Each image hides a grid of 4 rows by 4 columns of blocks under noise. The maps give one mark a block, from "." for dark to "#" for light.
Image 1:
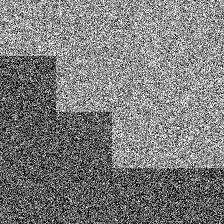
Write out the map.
# # # #
. # # #
. . # #
. . . .
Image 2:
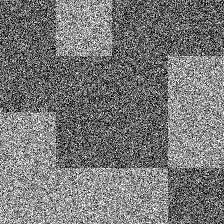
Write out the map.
. # . .
. . . #
# . . #
# # # .
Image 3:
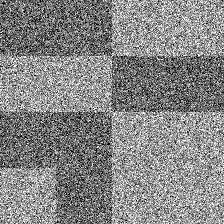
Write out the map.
. . # #
# # . .
. . # #
# . # #
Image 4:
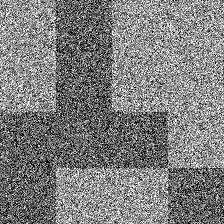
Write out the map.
# . # #
# . # #
. . . #
. # # .
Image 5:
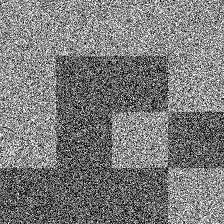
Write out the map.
# # # #
# . . #
# . # .
. . . #
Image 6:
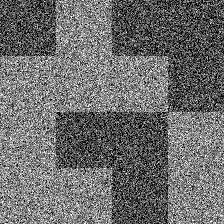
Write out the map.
. # . .
# # # .
# . . #
# # . #
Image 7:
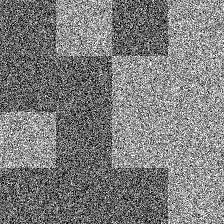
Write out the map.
. # . #
. . # #
# . # #
. . . #
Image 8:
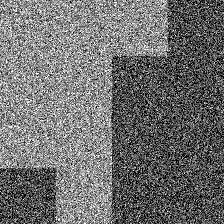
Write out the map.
# # # .
# # . .
# # . .
. # . .
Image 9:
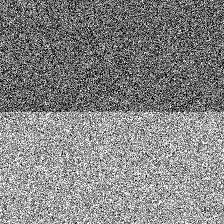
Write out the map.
. . . .
. . . .
# # # #
# # # #
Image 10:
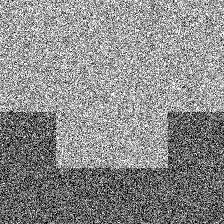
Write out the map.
# # # #
# # # #
. # # .
. . . .
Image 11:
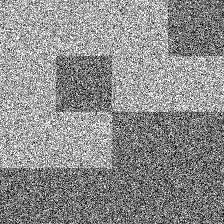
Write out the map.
# # # .
# . # #
# # . .
. . . .
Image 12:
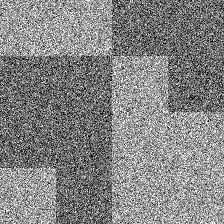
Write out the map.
# # . .
. . # .
. . # #
# . # #
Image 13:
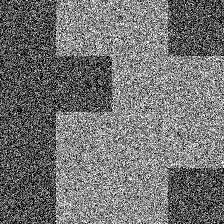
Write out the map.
. # # .
. . # #
. # # #
. # # .
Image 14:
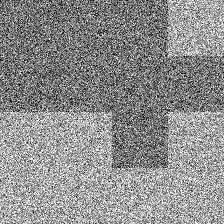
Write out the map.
. . . #
. . . .
# # . #
# # # #
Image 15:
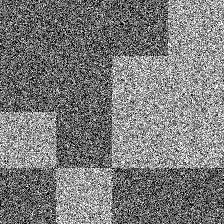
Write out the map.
. . . #
. . # #
# . # #
. # . .
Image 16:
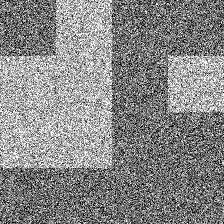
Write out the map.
. # . .
# # . #
# # . .
. . . .
